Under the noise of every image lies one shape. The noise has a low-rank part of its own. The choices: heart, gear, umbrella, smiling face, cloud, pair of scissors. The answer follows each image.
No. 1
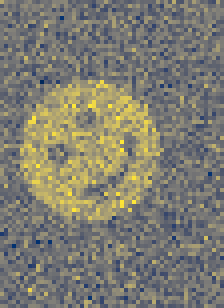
smiling face
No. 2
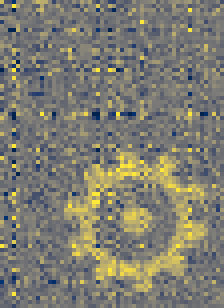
gear
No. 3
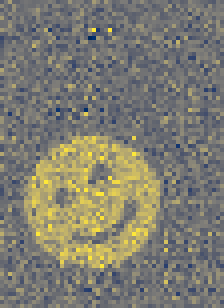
smiling face
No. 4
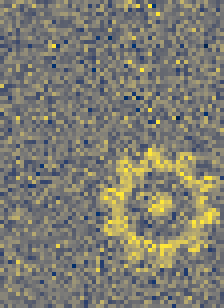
gear
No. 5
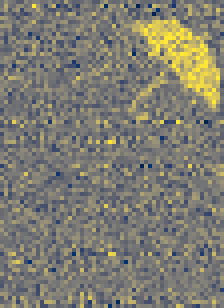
umbrella
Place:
top right
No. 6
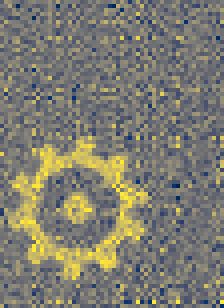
gear
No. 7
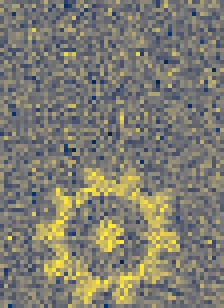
gear
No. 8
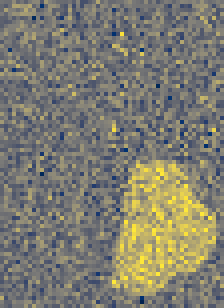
cloud
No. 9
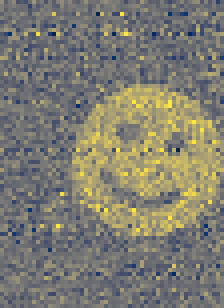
smiling face
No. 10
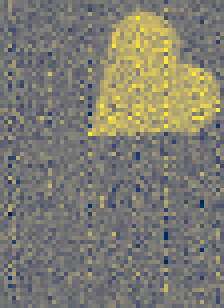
heart
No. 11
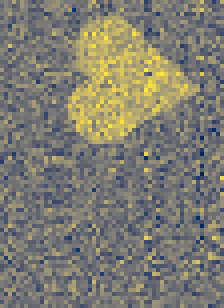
heart
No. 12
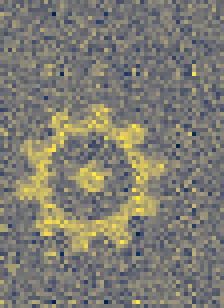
gear
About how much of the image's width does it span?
two thirds
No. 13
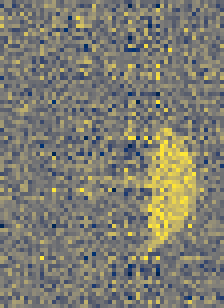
umbrella
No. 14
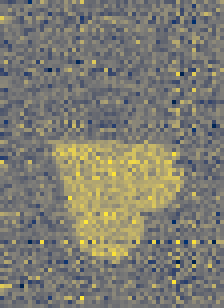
heart
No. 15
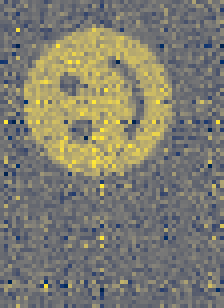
smiling face
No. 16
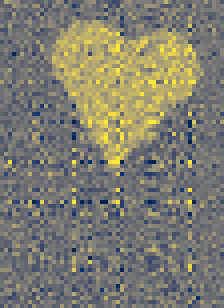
heart
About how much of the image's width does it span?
two thirds
